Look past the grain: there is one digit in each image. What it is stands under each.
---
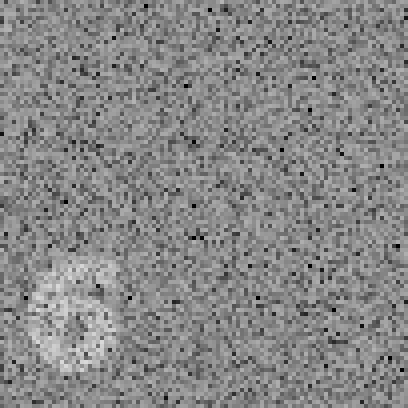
6
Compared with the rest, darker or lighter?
lighter
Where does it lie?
bottom left
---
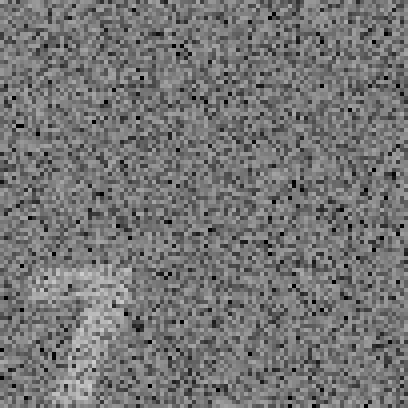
7
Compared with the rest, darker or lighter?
lighter
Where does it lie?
bottom left
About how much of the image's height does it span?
a third
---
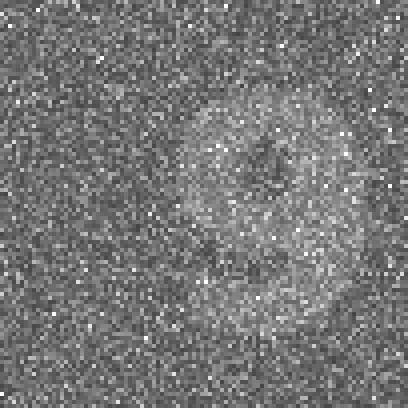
9
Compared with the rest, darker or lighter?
lighter
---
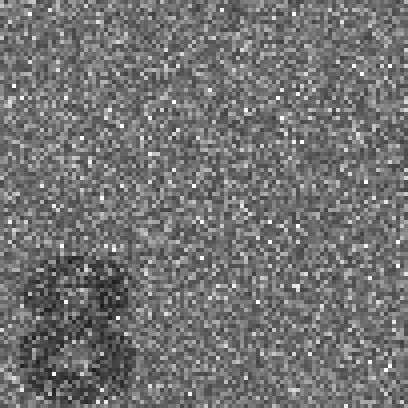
8
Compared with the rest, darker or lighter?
darker
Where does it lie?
bottom left
